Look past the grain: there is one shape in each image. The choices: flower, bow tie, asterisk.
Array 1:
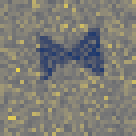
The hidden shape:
bow tie
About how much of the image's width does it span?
half
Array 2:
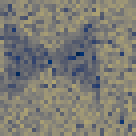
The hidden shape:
bow tie
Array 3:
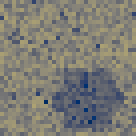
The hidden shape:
flower
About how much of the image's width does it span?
half
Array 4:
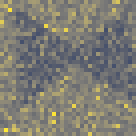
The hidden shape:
bow tie
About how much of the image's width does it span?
nearly all
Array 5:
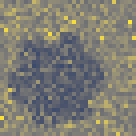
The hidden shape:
flower
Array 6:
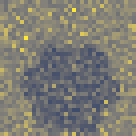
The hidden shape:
flower
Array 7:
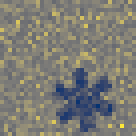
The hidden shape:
asterisk
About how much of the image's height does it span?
half
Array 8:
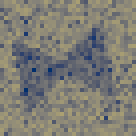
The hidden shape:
bow tie
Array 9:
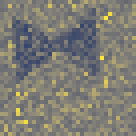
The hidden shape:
bow tie
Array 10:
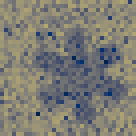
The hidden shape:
asterisk
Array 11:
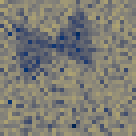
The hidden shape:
bow tie
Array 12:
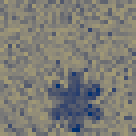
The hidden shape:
asterisk
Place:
bottom middle
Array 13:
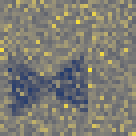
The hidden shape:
bow tie
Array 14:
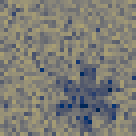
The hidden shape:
asterisk
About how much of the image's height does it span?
half
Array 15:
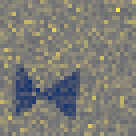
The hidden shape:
bow tie
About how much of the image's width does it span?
half
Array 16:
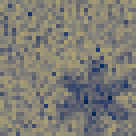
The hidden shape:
asterisk
